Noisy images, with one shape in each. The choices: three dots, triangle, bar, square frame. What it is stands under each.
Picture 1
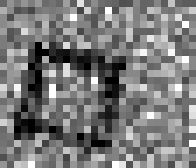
square frame
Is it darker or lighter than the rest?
darker
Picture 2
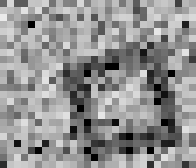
square frame
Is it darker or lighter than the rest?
darker
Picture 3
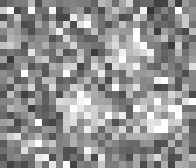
three dots
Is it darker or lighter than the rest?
lighter
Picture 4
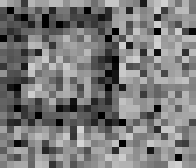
square frame
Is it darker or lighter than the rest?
darker
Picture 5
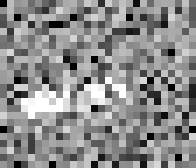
bar
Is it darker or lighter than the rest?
lighter
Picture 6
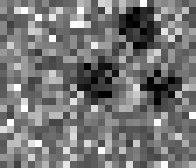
three dots
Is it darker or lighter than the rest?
darker
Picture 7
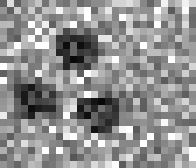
three dots
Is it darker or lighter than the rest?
darker
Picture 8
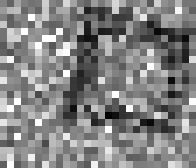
square frame
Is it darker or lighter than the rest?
darker
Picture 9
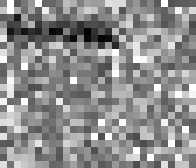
bar
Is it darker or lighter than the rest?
darker
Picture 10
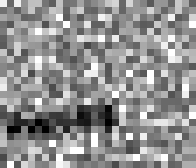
bar
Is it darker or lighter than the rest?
darker
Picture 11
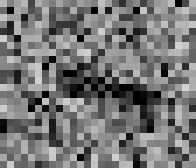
bar
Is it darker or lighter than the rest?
darker
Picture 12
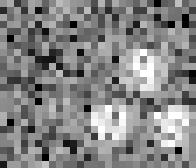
three dots
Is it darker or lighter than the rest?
lighter
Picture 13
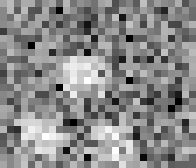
three dots
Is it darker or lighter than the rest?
lighter
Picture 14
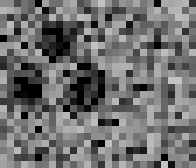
three dots
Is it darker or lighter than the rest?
darker
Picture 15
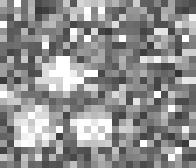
three dots
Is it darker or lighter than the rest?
lighter
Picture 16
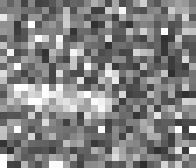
bar
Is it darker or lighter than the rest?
lighter
